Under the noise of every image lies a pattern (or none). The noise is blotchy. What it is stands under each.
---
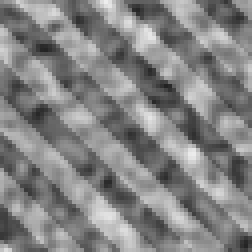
diagonal stripes
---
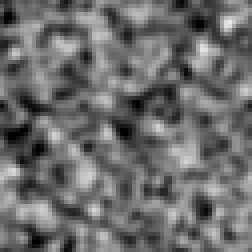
only noise
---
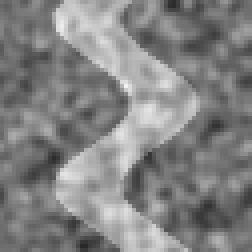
a wavy band
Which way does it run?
top to bottom
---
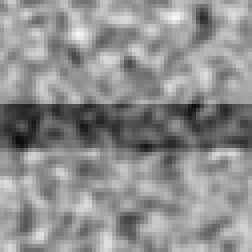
one horizontal stripe
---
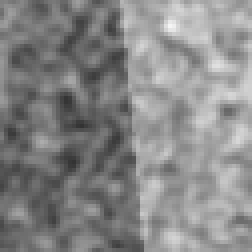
a sharp edge
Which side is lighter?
right
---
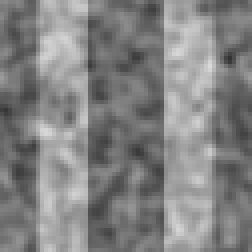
vertical stripes
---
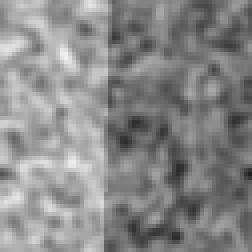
a sharp edge
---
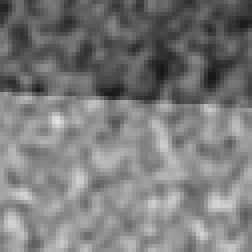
a sharp edge
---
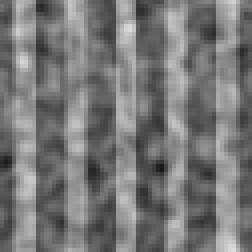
vertical stripes
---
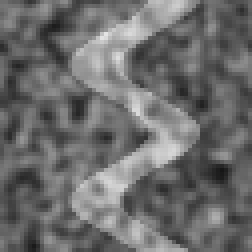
a wavy band
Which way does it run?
top to bottom
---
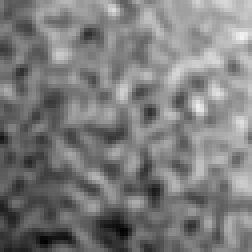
a smooth slope
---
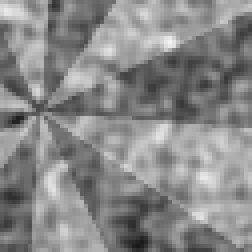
spokes from one point
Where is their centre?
middle left
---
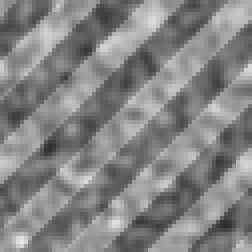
diagonal stripes
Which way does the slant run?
bottom left to top right
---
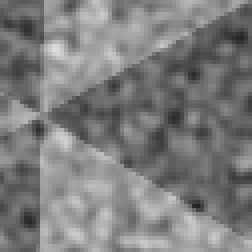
spokes from one point
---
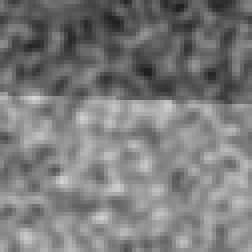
a sharp edge
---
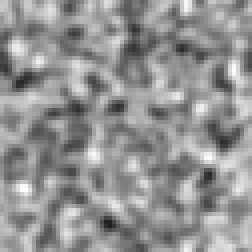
only noise
